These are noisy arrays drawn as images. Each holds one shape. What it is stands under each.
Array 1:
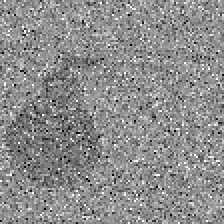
pear
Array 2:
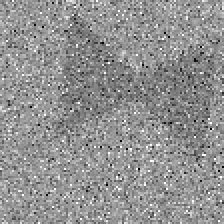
bow tie
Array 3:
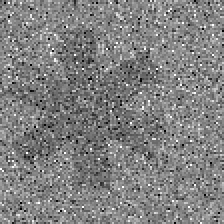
asterisk
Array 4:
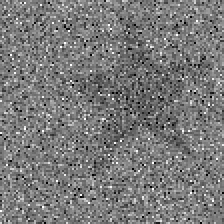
star
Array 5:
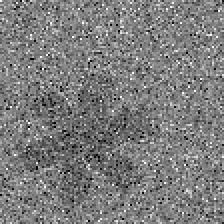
asterisk
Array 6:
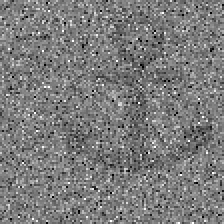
anchor
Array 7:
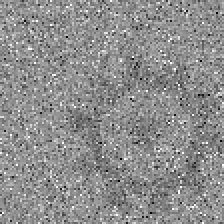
gear
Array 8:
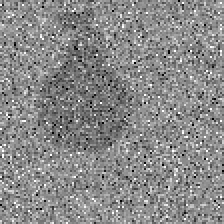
pear
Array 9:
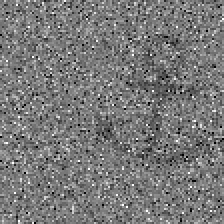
anchor
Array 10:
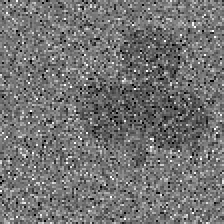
club
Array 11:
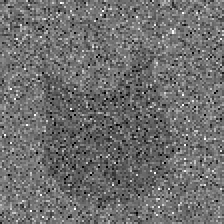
cat's head
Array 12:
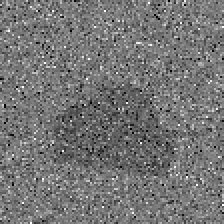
cloud
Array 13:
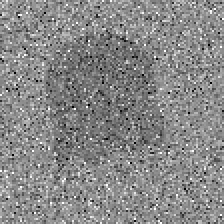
ghost
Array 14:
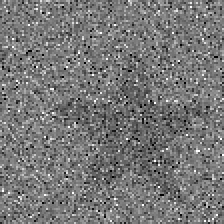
star
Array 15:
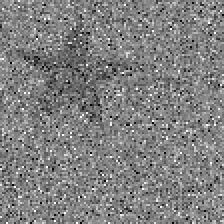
star
